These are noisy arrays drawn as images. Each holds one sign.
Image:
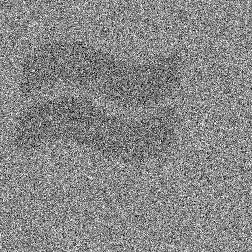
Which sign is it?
approximately sign
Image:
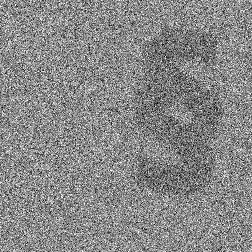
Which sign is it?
section sign
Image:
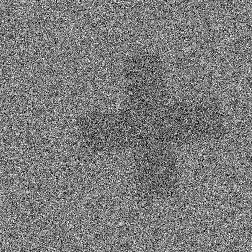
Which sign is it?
plus sign
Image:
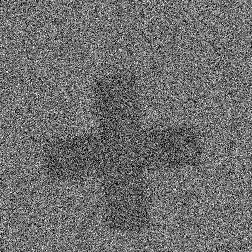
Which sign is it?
plus sign
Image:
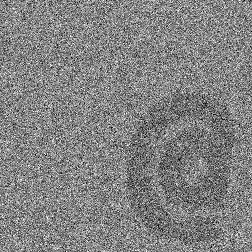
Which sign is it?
at sign
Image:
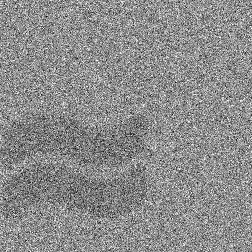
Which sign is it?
approximately sign
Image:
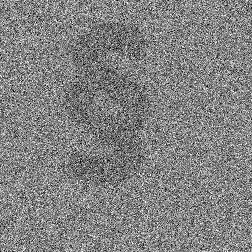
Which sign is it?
section sign
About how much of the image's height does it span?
two thirds
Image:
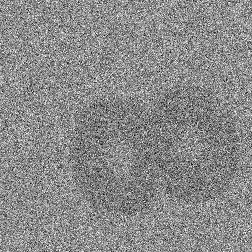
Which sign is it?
infinity sign
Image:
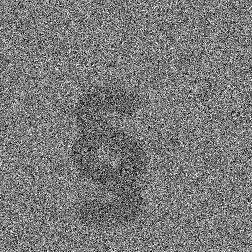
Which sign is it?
section sign
